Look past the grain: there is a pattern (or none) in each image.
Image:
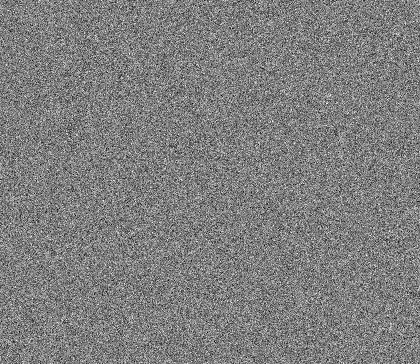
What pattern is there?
only noise
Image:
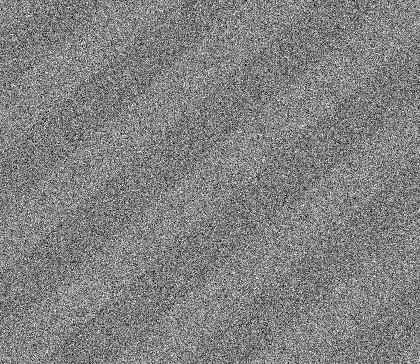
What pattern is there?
diagonal stripes
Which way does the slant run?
bottom left to top right
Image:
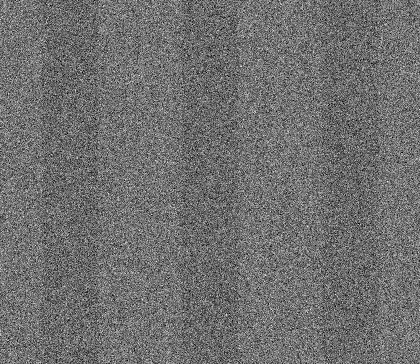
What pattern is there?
vertical stripes
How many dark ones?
3
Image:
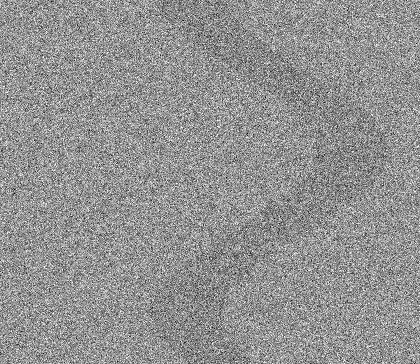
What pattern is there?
a wavy band
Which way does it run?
top to bottom
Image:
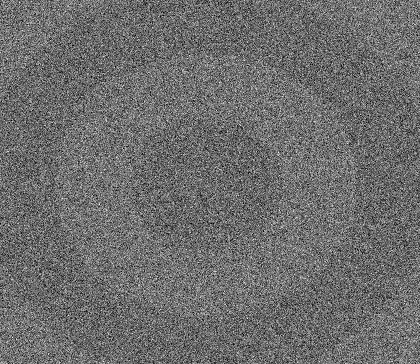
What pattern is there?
rings round one point
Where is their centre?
centre
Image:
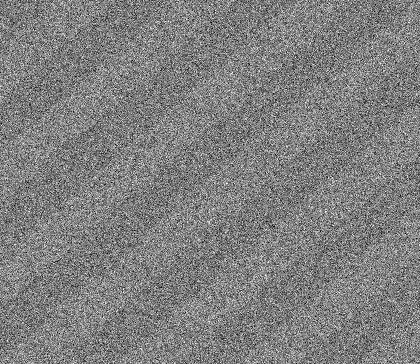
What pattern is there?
diagonal stripes
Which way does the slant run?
bottom left to top right
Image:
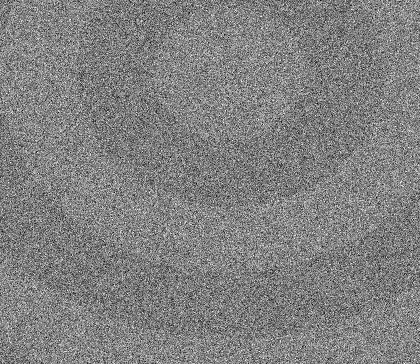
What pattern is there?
rings round one point
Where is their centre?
top middle
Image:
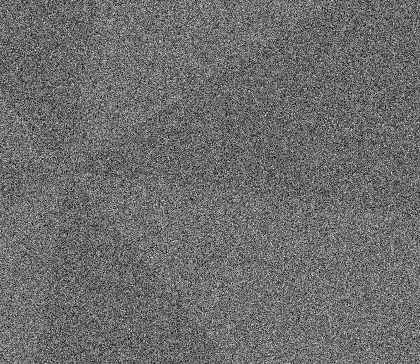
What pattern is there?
spokes from one point
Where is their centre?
middle left
